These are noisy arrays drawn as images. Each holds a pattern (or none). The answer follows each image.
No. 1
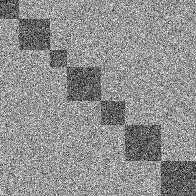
blocks along the diagonal
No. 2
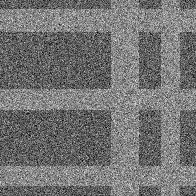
bands of rows crossing bands of columns
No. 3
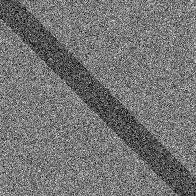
a diagonal band
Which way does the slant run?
top left to bottom right
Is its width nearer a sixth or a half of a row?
a sixth
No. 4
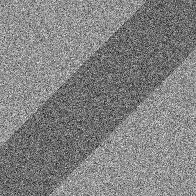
a diagonal band
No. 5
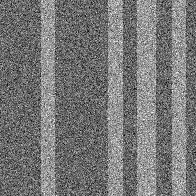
bands of columns
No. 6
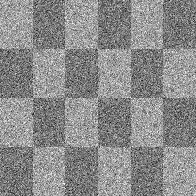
a checkerboard
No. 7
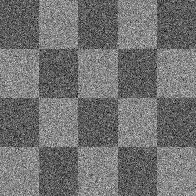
a checkerboard
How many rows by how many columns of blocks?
4 by 5
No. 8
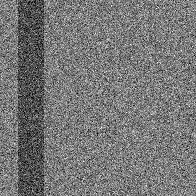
one band of columns
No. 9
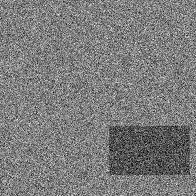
one block
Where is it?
bottom right
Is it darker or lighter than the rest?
darker
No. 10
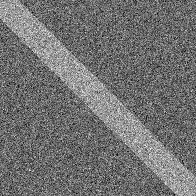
a diagonal band
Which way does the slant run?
top left to bottom right
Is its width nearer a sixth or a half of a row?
a sixth
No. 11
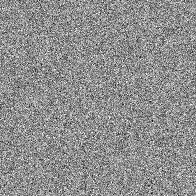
only noise
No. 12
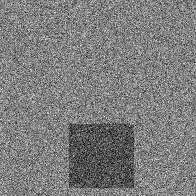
one block
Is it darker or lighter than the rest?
darker
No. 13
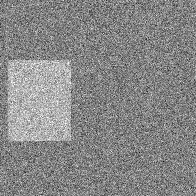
one block
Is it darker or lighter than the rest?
lighter
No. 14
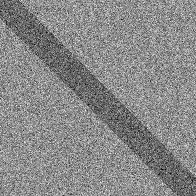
a diagonal band
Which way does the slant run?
top left to bottom right
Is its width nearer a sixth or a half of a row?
a sixth
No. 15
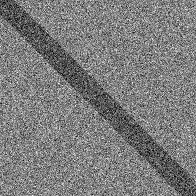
a diagonal band
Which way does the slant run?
top left to bottom right
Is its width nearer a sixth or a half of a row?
a sixth
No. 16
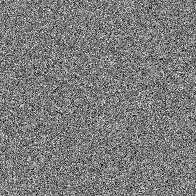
only noise
